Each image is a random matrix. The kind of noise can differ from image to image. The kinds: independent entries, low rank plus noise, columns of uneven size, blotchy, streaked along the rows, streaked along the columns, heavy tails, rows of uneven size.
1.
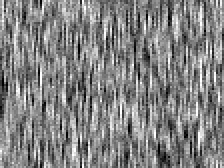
streaked along the columns
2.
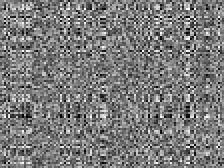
low rank plus noise
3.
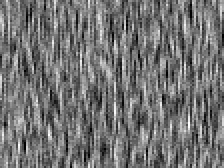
streaked along the columns
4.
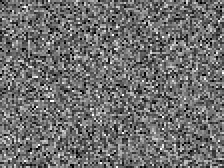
independent entries
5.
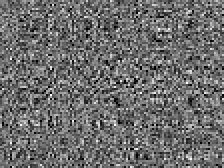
low rank plus noise
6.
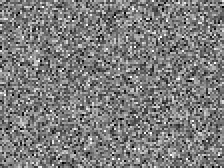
independent entries
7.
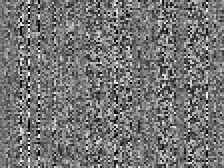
columns of uneven size
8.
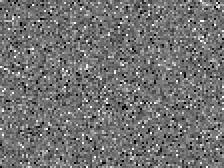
heavy tails
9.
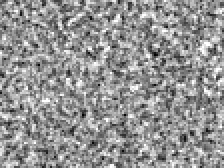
blotchy
